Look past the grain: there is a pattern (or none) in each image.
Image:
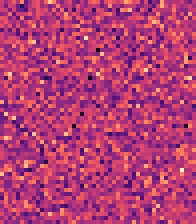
only noise
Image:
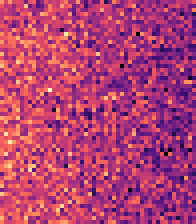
a smooth slope
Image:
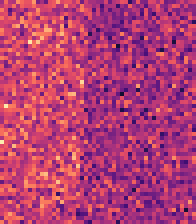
a sharp edge
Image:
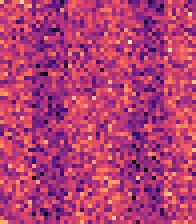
vertical stripes
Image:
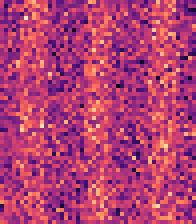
vertical stripes
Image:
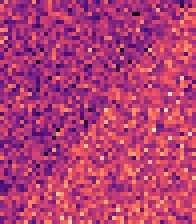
a sharp edge
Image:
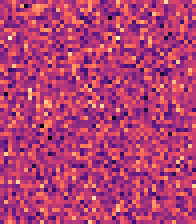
only noise
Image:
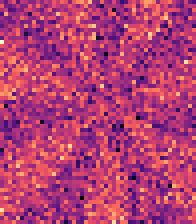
spokes from one point
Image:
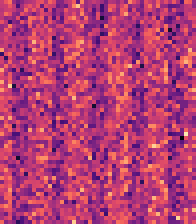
vertical stripes
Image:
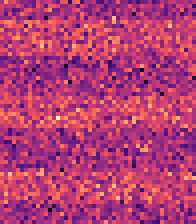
horizontal stripes
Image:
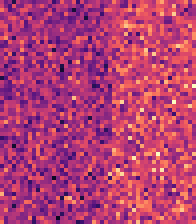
a sharp edge
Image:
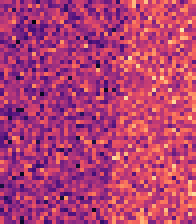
a sharp edge
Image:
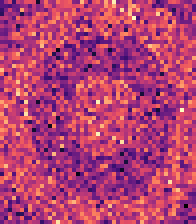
rings round one point
